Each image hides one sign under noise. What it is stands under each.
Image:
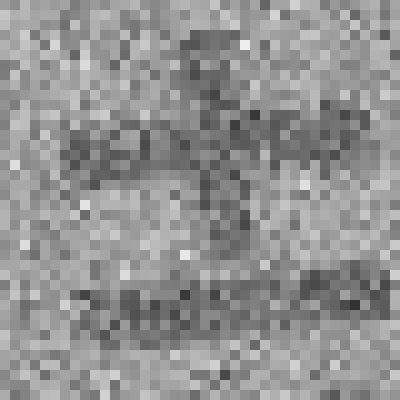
dark plus-minus sign
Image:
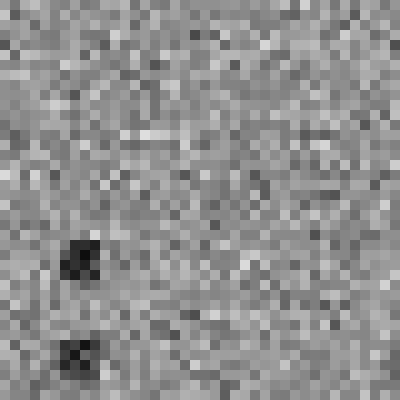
dark colon, bottom left
